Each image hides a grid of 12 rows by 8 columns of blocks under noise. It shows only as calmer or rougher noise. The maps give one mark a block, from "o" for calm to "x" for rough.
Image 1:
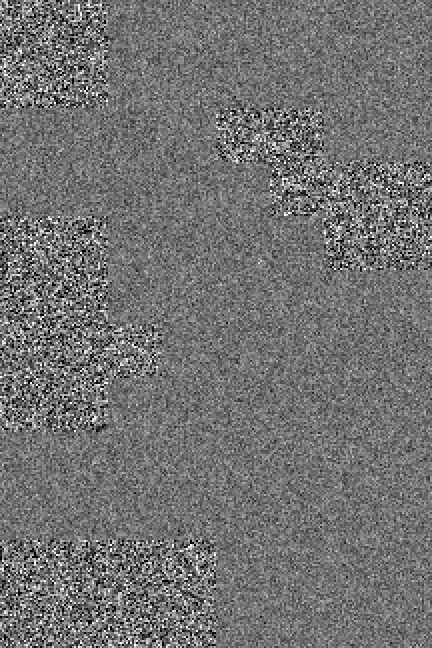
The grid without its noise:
x x o o o o o o
x x o o o o o o
o o o o x x o o
o o o o o x x x
x x o o o o x x
x x o o o o o o
x x x o o o o o
x x o o o o o o
o o o o o o o o
o o o o o o o o
x x x x o o o o
x x x x o o o o
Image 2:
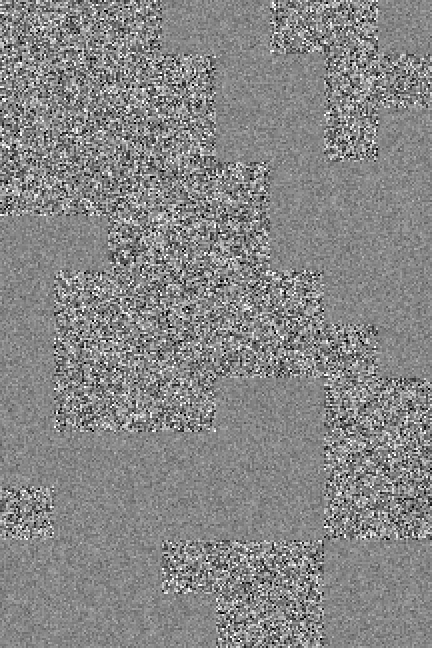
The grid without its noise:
x x x o o x x o
x x x x o o x x
x x x x o o x o
x x x x x o o o
o o x x x o o o
o x x x x x o o
o x x x x x x o
o x x x o o x x
o o o o o o x x
x o o o o o x x
o o o x x x o o
o o o o x x o o
